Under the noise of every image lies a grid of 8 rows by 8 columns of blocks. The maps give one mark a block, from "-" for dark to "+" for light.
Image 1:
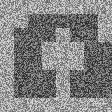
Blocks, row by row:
+ + + + + + + +
+ + - - - - - +
+ - - - + - - +
+ - - + + + - -
+ - - + + + - -
+ - - - + - - -
+ - - - + - - -
+ + + + + + + +
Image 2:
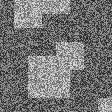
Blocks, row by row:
- + + + + - - -
- + + - - - - -
- - - - - - - -
- - - - + + - -
- - + + + + - -
- - + + + - - -
- - + + + - - -
- - - - - - - +
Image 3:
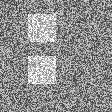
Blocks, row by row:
- - - - - - - -
- - + + - - - -
- - + + - - - -
- - - - - - - -
- - + + - - - -
- - + + - - - -
- - - - - - - -
- - - - - - - -
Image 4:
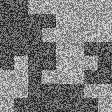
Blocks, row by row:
- - + + + + + +
- - - - + + + +
- - - + + + + +
- - - - + + - -
- + - - + + + -
+ + - + + + - -
+ + - - - - + +
+ - - - - - - +
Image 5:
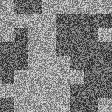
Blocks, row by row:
+ - - + + + + +
+ + + + - - - -
+ - + + - - - +
- - + + - - - -
- - + + + - - -
- + + + + + - -
+ + + + + - - -
- + + + + - - +
